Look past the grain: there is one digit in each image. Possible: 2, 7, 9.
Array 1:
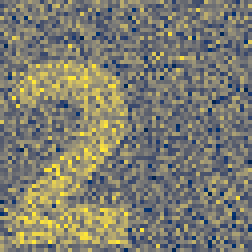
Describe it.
light 2
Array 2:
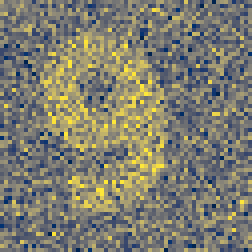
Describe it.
light 9
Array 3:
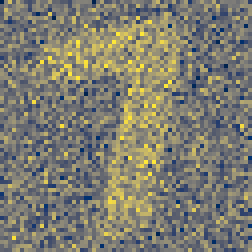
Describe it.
light 7
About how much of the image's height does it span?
nearly all
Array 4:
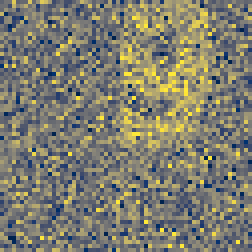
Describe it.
light 9
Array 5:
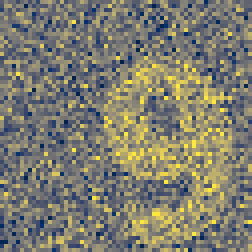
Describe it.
light 9
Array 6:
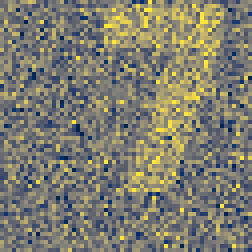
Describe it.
light 7
